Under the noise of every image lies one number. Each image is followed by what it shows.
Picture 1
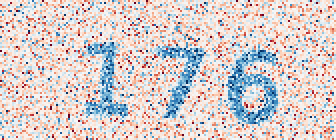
176
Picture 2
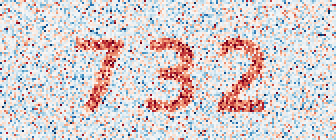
732
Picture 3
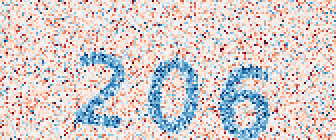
206
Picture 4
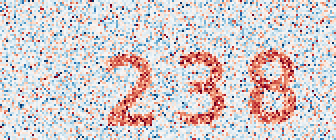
238
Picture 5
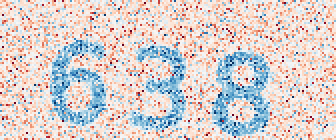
638
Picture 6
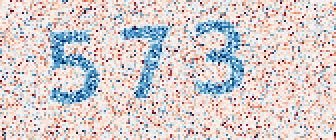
573
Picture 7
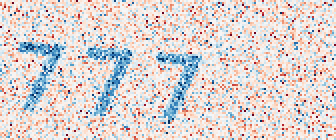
777
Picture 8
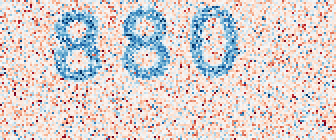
880
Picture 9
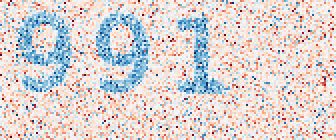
991
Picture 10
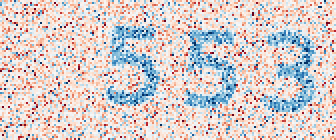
553
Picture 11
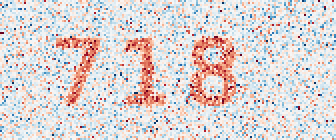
718
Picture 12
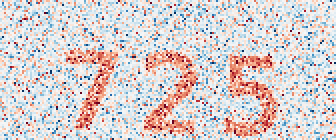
725
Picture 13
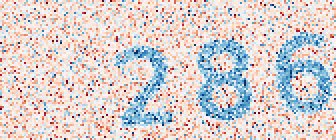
286
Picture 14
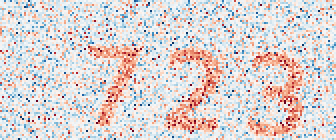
723
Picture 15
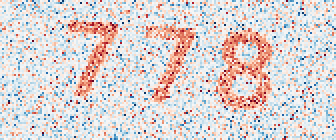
778
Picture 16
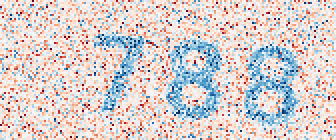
788
